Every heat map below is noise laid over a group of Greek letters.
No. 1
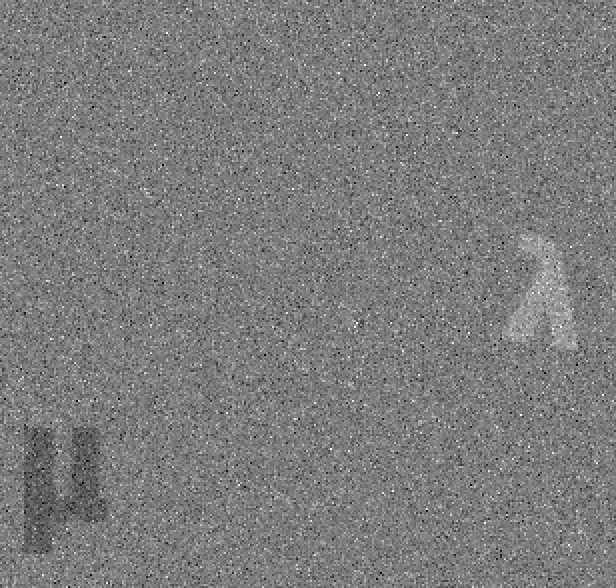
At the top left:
nothing
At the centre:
nothing
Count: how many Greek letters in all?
2
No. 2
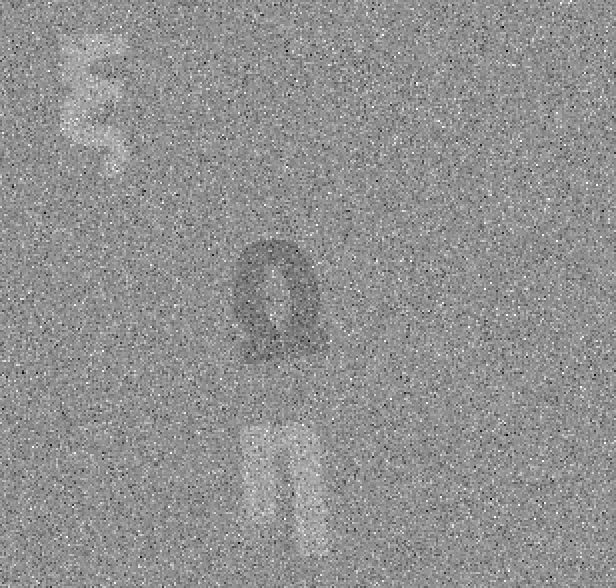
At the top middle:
nothing
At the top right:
nothing
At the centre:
omega
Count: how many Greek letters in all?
3
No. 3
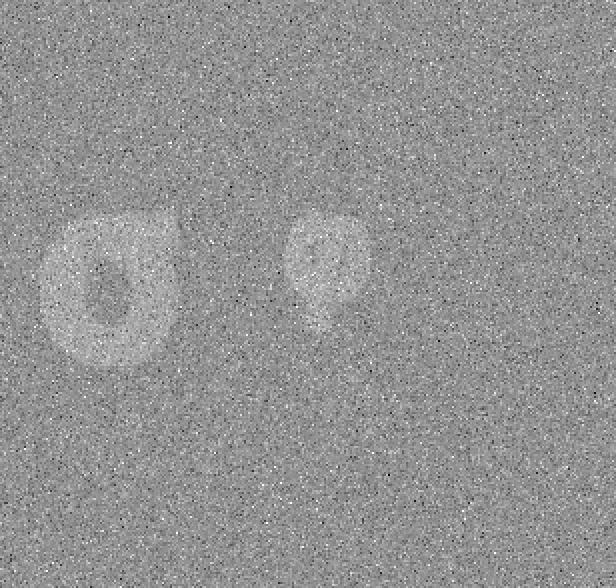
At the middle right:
nothing
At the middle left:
sigma
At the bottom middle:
nothing
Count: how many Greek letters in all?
2
